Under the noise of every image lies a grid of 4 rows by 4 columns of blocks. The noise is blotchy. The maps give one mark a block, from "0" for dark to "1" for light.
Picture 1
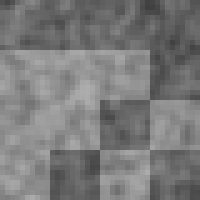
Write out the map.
0 0 0 0
1 1 1 0
1 1 0 1
1 0 1 0
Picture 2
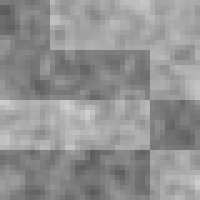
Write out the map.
0 1 1 1
0 0 0 1
1 1 1 0
0 0 0 1
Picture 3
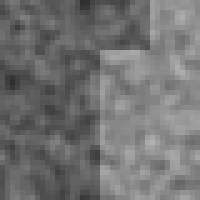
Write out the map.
0 0 0 1
0 0 1 1
0 0 1 1
0 0 1 1
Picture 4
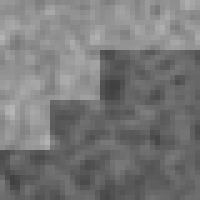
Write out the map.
1 1 1 1
1 1 0 0
1 0 0 0
0 0 0 0
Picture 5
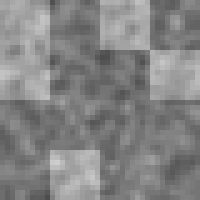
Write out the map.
1 0 1 0
1 0 0 1
0 0 0 0
0 1 0 0
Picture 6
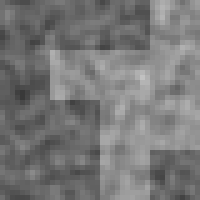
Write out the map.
0 0 0 1
0 1 1 1
0 0 1 1
0 0 1 0
